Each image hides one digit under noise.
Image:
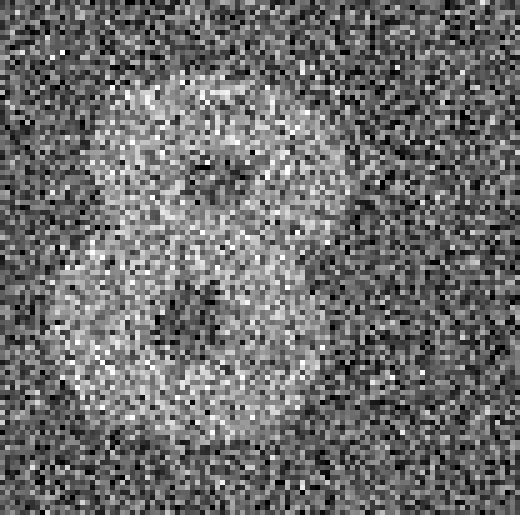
light 8
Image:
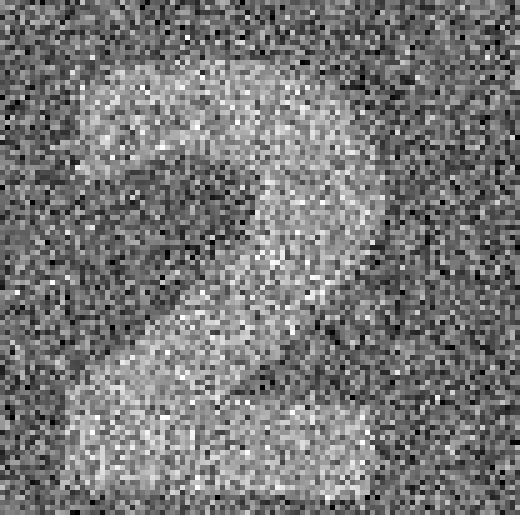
light 2
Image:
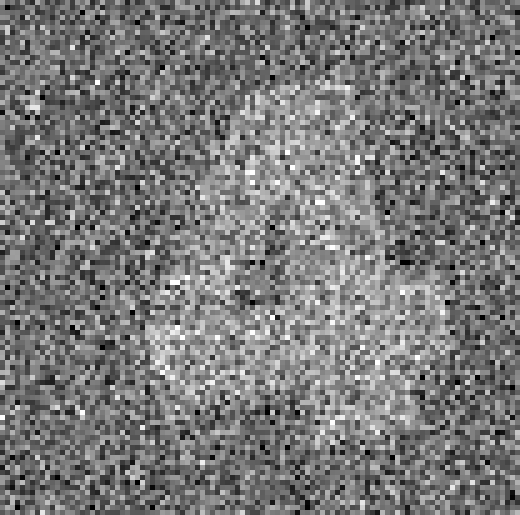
light 4
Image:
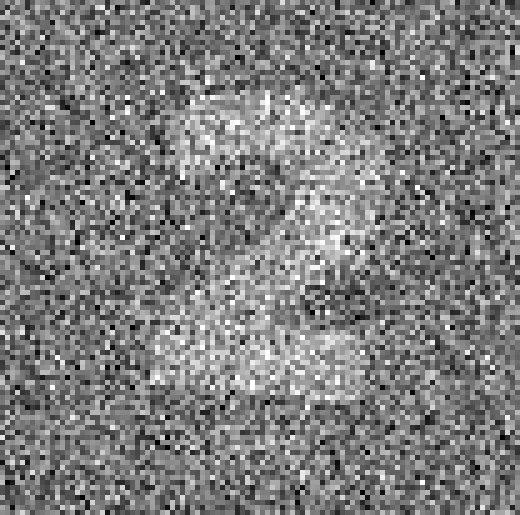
light 2
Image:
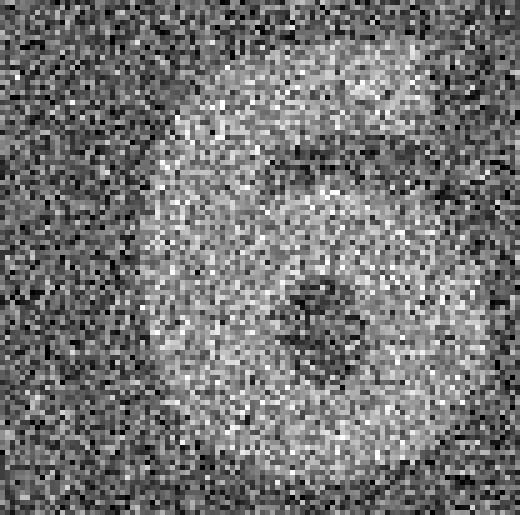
light 6
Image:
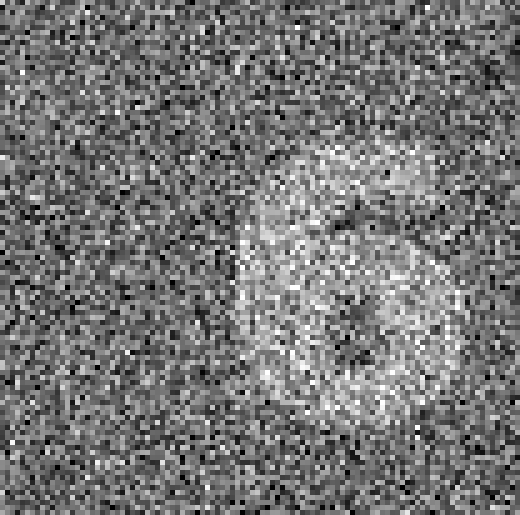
light 6
